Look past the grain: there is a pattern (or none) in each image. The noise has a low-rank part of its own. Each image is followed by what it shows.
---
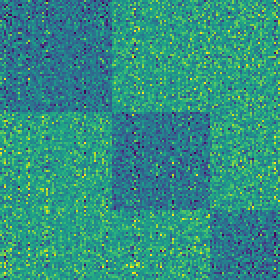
blocks along the diagonal
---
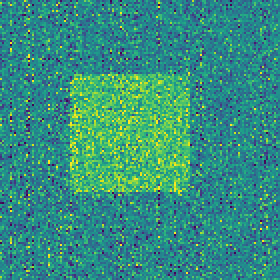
one block
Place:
centre
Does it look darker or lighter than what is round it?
lighter
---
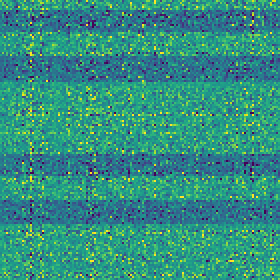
bands of rows
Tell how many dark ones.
4
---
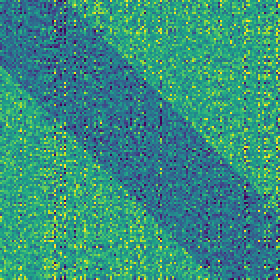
a diagonal band
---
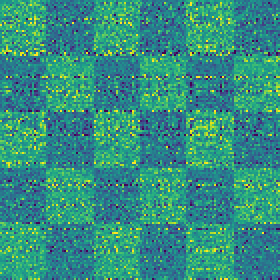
a checkerboard
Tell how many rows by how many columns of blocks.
5 by 6
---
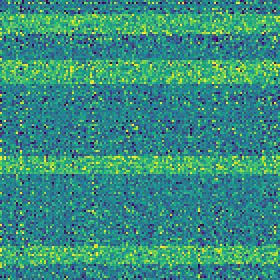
bands of rows
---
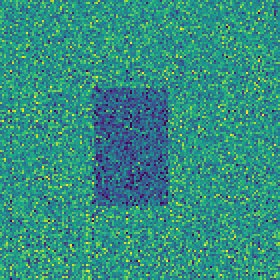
one block
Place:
centre
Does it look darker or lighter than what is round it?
darker
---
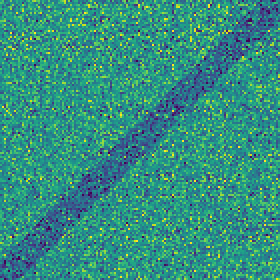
a diagonal band
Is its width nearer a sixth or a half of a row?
a sixth
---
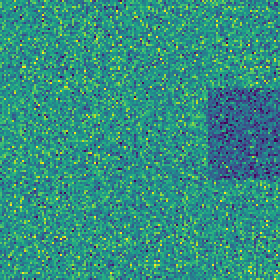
one block
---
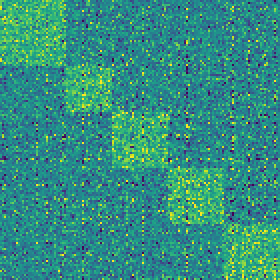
blocks along the diagonal
